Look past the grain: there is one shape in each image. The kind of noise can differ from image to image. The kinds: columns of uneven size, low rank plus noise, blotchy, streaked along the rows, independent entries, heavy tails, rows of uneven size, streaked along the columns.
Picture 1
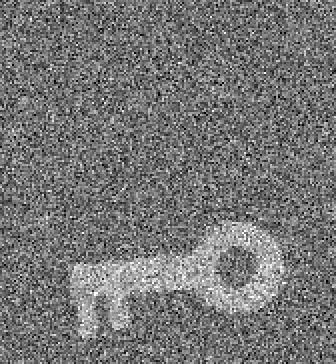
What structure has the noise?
independent entries
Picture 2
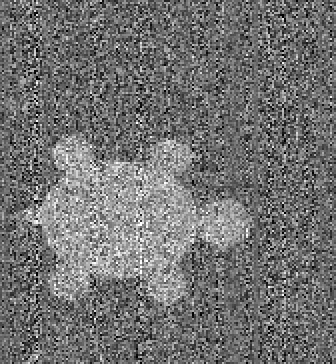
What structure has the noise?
columns of uneven size
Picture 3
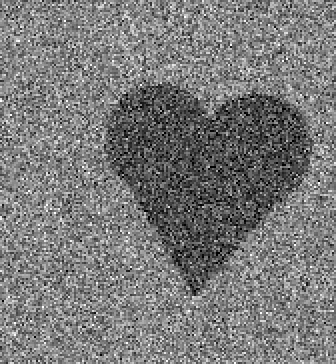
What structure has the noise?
independent entries
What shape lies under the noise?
heart
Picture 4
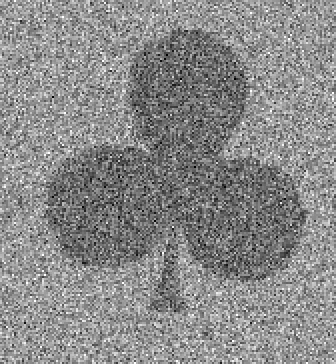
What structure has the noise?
independent entries
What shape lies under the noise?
club
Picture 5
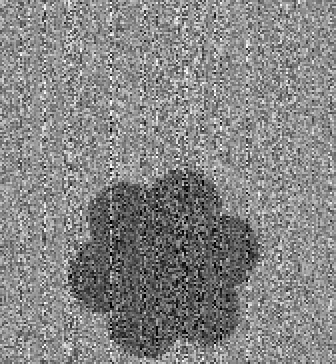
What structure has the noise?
columns of uneven size
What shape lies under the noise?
flower
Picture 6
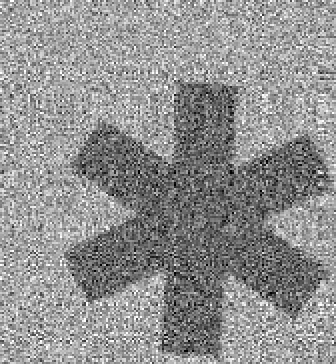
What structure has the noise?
low rank plus noise
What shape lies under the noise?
asterisk
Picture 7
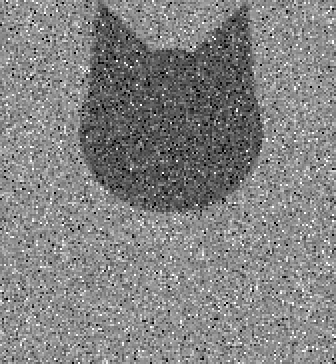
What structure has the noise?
heavy tails
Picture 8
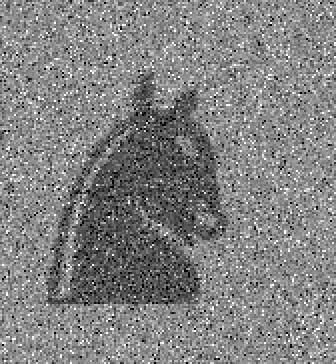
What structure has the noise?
heavy tails
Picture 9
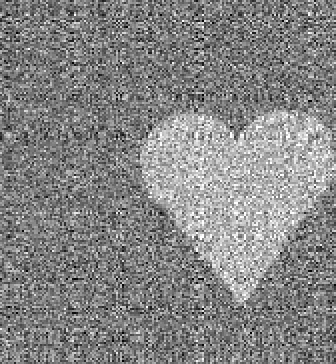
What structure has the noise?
low rank plus noise
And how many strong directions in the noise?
two
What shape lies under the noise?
heart
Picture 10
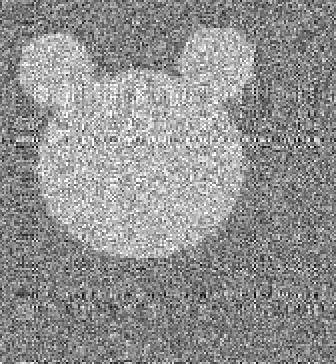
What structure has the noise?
low rank plus noise
